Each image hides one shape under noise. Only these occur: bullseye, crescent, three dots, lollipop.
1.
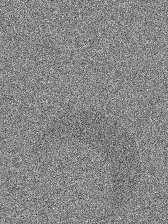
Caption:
dark crescent
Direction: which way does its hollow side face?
down and left
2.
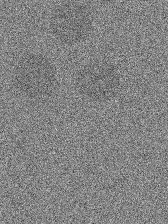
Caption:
dark three dots
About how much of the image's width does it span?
two thirds
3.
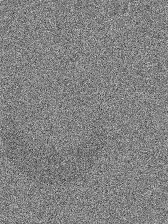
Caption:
dark crescent
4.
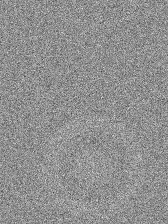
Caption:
light bullseye
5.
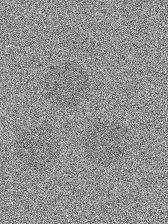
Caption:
dark three dots
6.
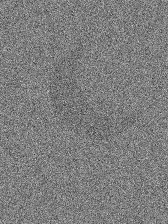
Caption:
dark crescent
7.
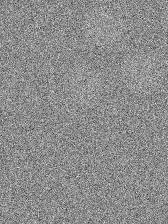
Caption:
light three dots
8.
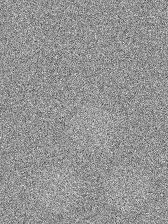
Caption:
light three dots
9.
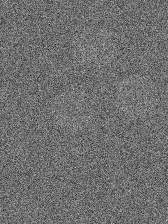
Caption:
light three dots
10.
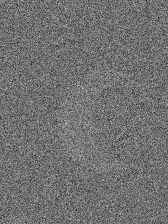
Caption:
light crescent
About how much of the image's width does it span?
half
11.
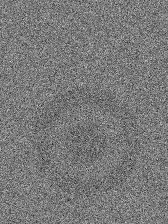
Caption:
dark bullseye
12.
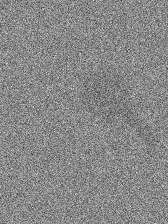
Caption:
dark lollipop
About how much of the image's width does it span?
half
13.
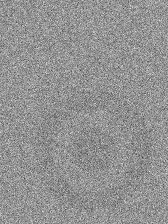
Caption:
dark bullseye
